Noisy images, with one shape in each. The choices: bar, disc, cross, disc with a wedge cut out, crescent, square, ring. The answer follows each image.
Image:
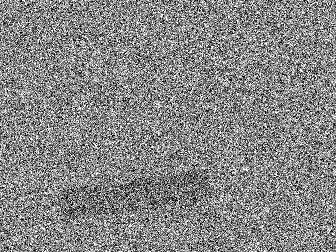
bar
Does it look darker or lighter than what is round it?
darker
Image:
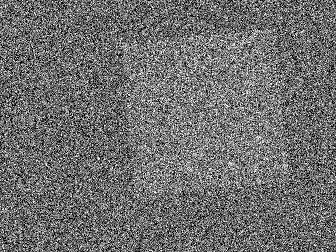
square
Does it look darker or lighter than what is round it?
lighter
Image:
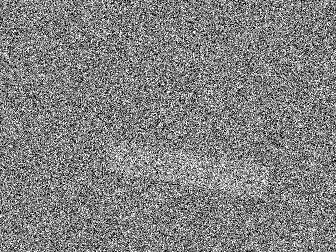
bar
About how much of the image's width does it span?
half
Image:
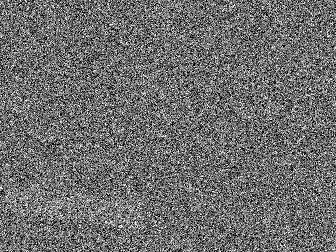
bar
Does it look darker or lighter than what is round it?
lighter
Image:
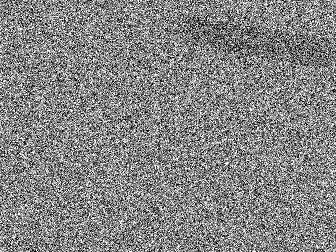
bar
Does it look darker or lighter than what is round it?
darker
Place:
top right
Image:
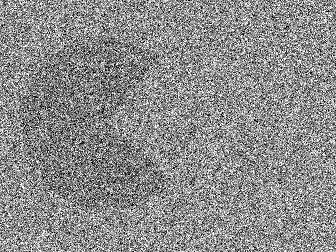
disc with a wedge cut out
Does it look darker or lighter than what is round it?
darker
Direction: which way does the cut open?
right
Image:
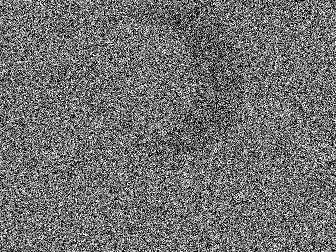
crescent
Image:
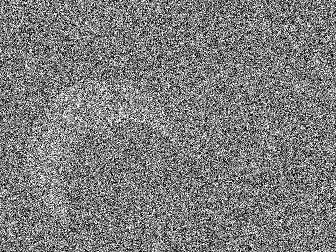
crescent
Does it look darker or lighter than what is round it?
lighter
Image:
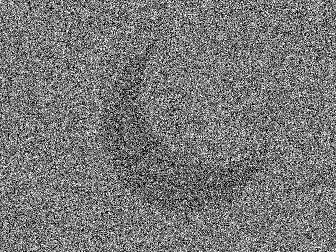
crescent
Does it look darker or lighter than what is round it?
darker
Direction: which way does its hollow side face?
up and right
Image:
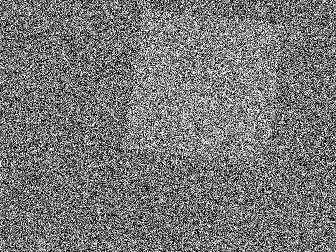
square
